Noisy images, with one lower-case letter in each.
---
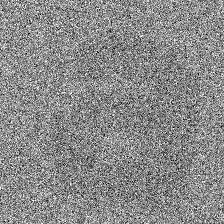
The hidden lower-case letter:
a
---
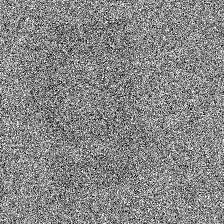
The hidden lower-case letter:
g
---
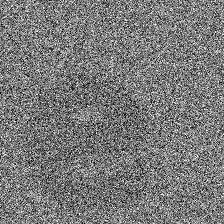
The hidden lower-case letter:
e
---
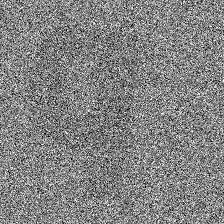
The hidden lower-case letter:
q
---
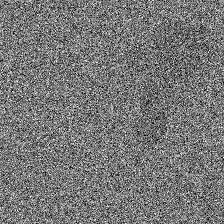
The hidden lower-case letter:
f
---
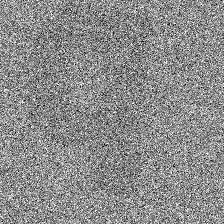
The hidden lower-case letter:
q
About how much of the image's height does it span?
nearly all
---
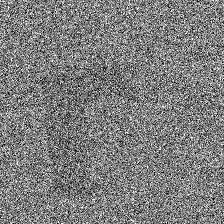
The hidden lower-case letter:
r
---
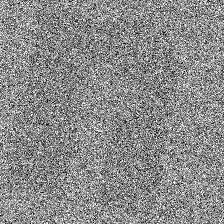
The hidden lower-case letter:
n
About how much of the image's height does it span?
nearly all
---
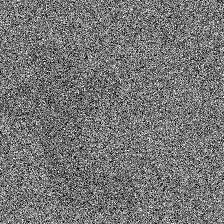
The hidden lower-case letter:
t
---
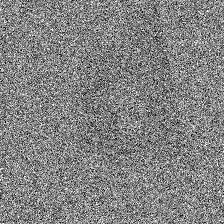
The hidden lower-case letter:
d
